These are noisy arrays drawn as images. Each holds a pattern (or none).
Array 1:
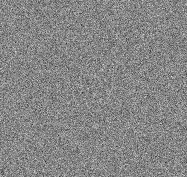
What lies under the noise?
only noise
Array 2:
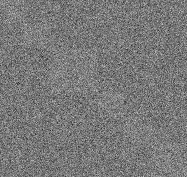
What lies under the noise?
blocks along the diagonal
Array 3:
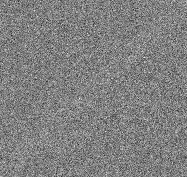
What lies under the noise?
a diagonal band
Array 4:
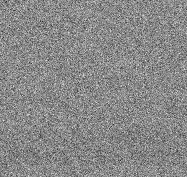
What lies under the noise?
one band of rows
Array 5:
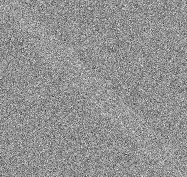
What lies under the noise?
a diagonal band
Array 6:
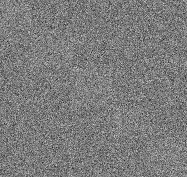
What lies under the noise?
blocks along the diagonal
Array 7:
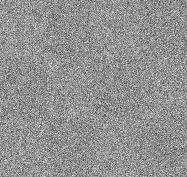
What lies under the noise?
a checkerboard
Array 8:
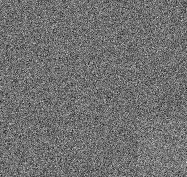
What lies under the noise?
one block
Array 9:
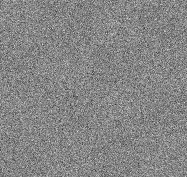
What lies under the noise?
a checkerboard
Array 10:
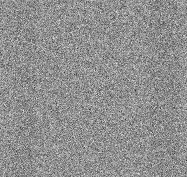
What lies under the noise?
bands of columns
